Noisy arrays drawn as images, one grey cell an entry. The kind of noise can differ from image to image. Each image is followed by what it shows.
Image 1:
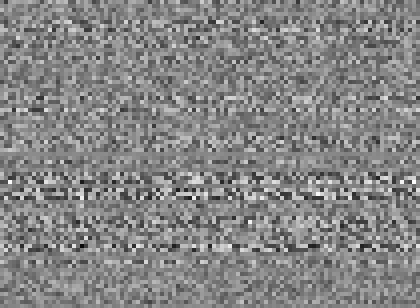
rows of uneven size
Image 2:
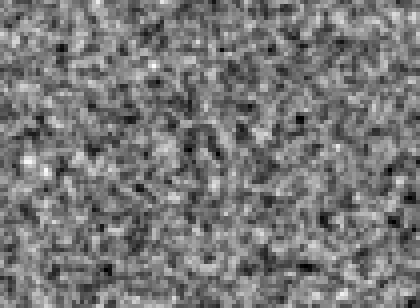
blotchy
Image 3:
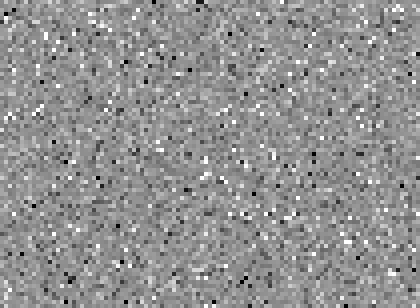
heavy tails
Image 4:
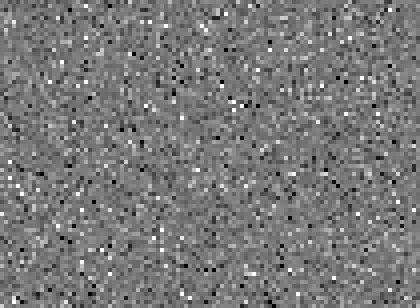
heavy tails
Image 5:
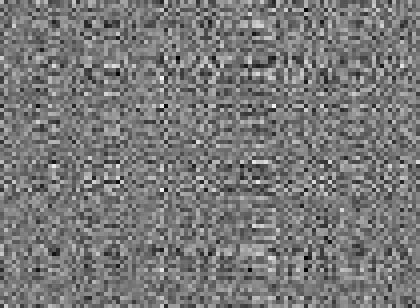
low rank plus noise
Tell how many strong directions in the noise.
two
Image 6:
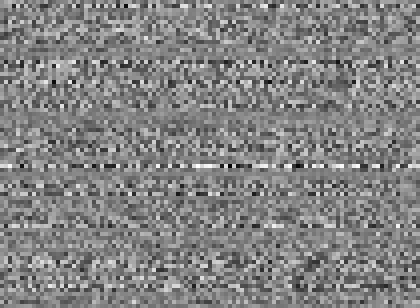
rows of uneven size
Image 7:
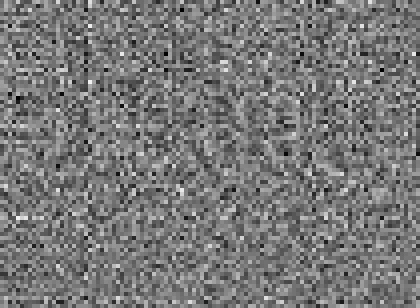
low rank plus noise
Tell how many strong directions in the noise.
five to eight
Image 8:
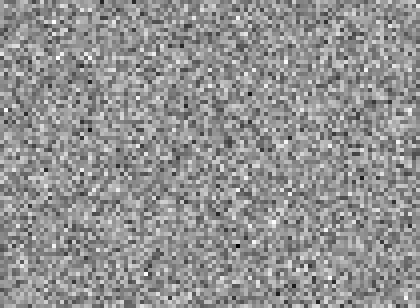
independent entries
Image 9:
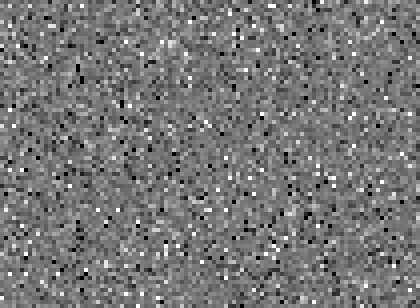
heavy tails
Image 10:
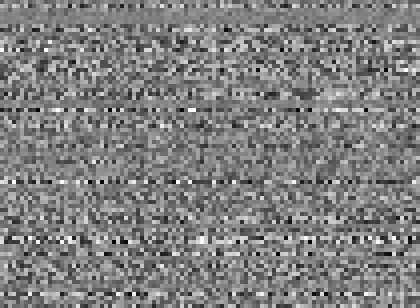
rows of uneven size
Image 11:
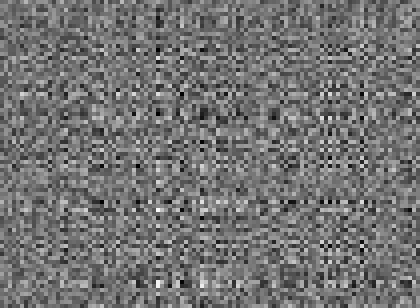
low rank plus noise
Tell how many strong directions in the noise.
two
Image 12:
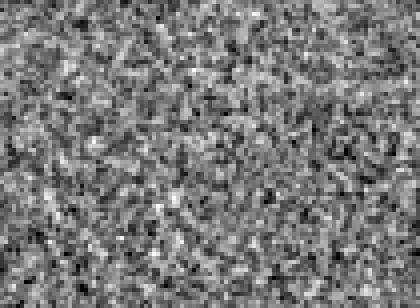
blotchy
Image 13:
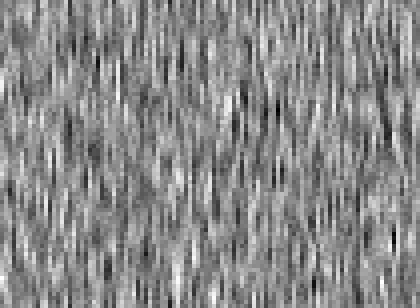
streaked along the columns
